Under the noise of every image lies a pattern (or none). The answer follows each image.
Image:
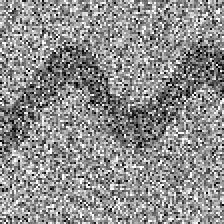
a wavy band
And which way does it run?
left to right
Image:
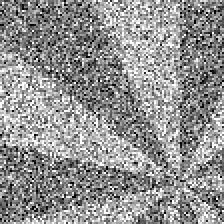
spokes from one point
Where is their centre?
bottom right
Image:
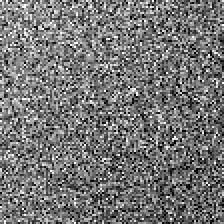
a smooth slope
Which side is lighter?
top left
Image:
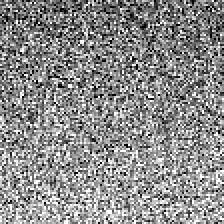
a smooth slope
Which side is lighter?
bottom
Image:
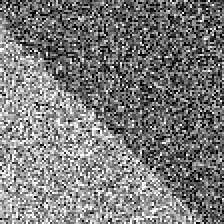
a sharp edge
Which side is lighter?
bottom left
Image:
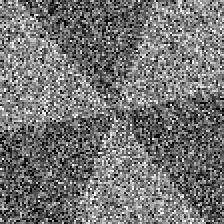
spokes from one point
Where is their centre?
centre
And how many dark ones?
3
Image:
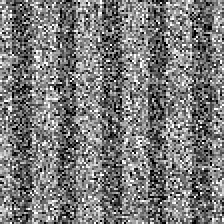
vertical stripes
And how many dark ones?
5
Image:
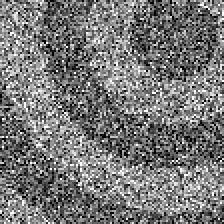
rings round one point
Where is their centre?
top right
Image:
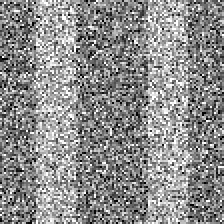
vertical stripes
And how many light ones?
2
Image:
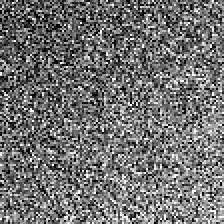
a smooth slope
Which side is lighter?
bottom right
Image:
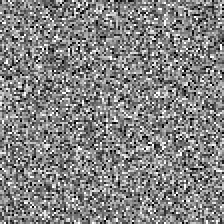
only noise
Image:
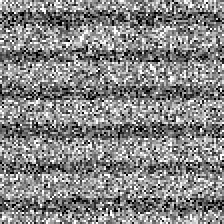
horizontal stripes
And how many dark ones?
6
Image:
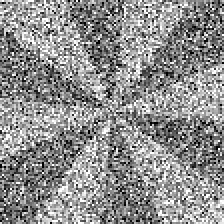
spokes from one point
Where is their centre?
centre
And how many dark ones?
6
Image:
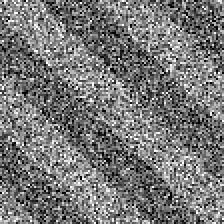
diagonal stripes
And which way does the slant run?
top left to bottom right
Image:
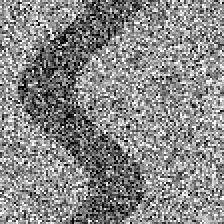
a wavy band
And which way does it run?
top to bottom
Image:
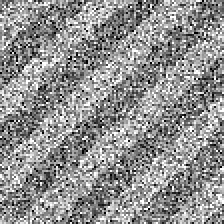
diagonal stripes
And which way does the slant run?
bottom left to top right
